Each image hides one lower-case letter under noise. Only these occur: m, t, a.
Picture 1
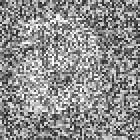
a
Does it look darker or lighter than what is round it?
lighter
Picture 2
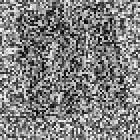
m
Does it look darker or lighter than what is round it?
darker
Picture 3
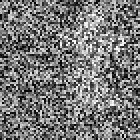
t
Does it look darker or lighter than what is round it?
lighter
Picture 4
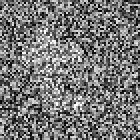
t
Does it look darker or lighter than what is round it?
lighter
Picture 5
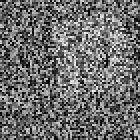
m
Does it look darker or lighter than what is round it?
lighter
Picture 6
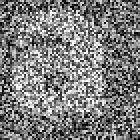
a
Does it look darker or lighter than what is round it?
lighter
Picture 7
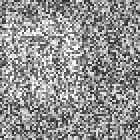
m
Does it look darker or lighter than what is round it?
lighter
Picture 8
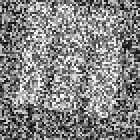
m
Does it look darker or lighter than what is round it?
lighter
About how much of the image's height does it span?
nearly all
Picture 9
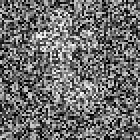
t
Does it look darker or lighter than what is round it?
lighter
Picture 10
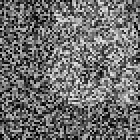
a
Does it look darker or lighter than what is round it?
lighter
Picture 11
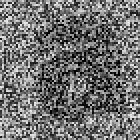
a
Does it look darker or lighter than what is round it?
darker
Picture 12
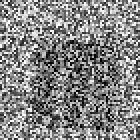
m
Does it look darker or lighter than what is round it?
darker
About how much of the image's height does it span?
two thirds
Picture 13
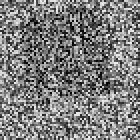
m
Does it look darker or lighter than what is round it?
darker
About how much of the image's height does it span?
two thirds
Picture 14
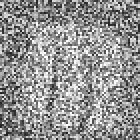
m
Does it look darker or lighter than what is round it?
lighter
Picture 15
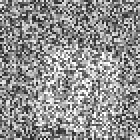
m
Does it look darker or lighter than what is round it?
lighter
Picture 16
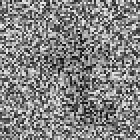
t
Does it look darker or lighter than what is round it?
darker
